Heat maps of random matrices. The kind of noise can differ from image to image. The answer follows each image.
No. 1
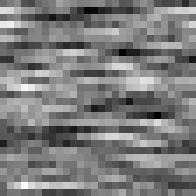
streaked along the rows
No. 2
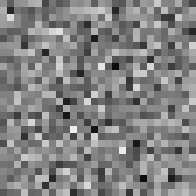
independent entries
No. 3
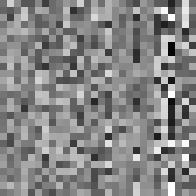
columns of uneven size
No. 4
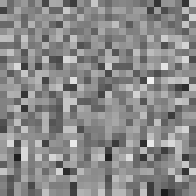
low rank plus noise
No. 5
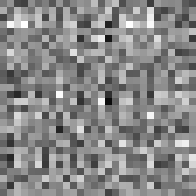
low rank plus noise
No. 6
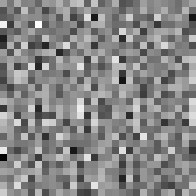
low rank plus noise
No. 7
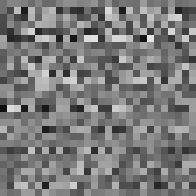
rows of uneven size
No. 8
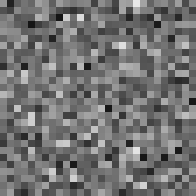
independent entries
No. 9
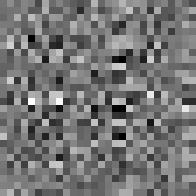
low rank plus noise
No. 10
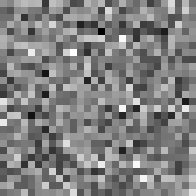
low rank plus noise
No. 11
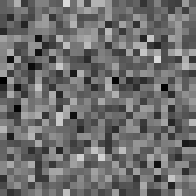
independent entries
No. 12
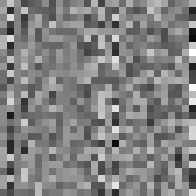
columns of uneven size
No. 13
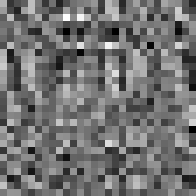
low rank plus noise
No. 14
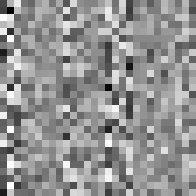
columns of uneven size
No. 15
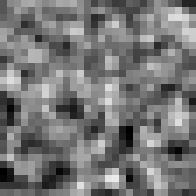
blotchy
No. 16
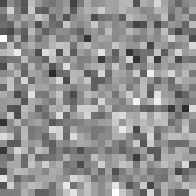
low rank plus noise
